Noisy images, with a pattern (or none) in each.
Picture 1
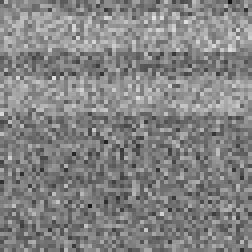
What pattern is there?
bands of rows
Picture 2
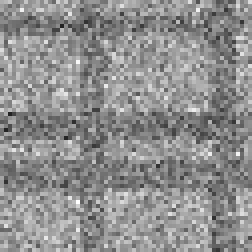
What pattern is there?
bands of rows crossing bands of columns
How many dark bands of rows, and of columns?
3 and 2
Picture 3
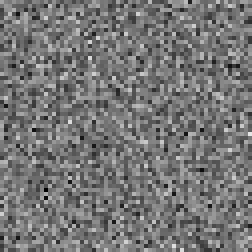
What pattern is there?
only noise
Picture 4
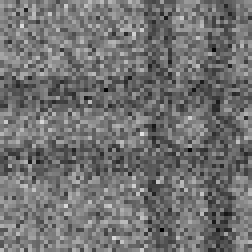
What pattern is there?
bands of rows crossing bands of columns
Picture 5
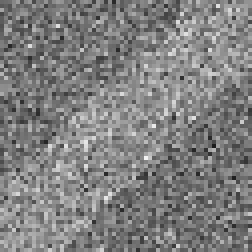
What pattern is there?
a diagonal band
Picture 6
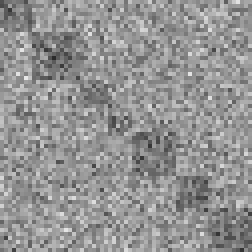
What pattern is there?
blocks along the diagonal
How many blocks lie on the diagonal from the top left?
7
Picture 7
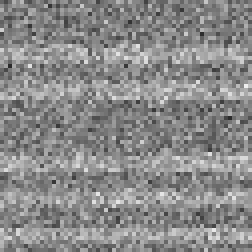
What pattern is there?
bands of rows
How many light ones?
5
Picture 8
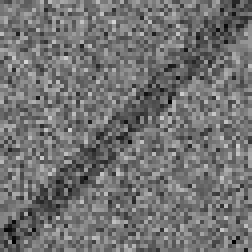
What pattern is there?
a diagonal band
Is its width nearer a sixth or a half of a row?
a sixth
